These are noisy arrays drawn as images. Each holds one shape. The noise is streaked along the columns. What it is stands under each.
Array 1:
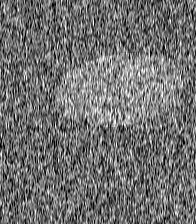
ellipse
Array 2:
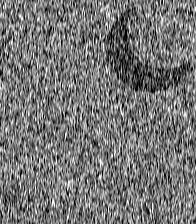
crescent
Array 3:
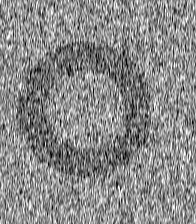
ring
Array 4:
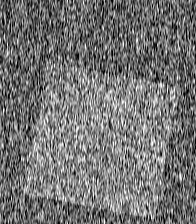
square
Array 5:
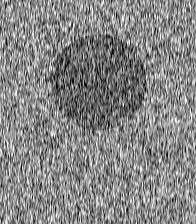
disc
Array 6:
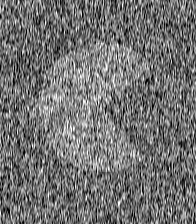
disc with a wedge cut out
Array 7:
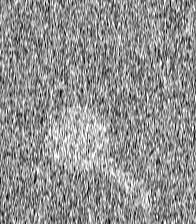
lollipop
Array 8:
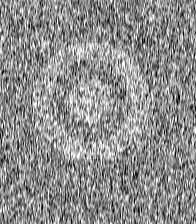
bullseye
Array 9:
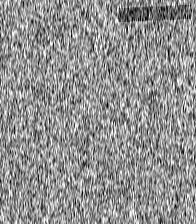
bar
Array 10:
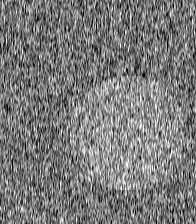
disc
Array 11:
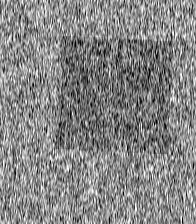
square
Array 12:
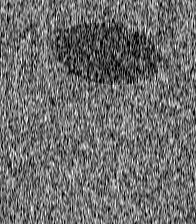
ellipse
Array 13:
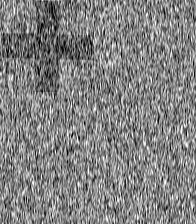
cross
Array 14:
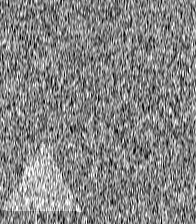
triangle
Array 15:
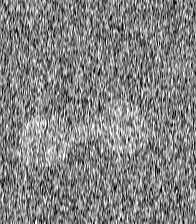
dumbbell
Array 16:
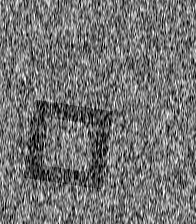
square frame
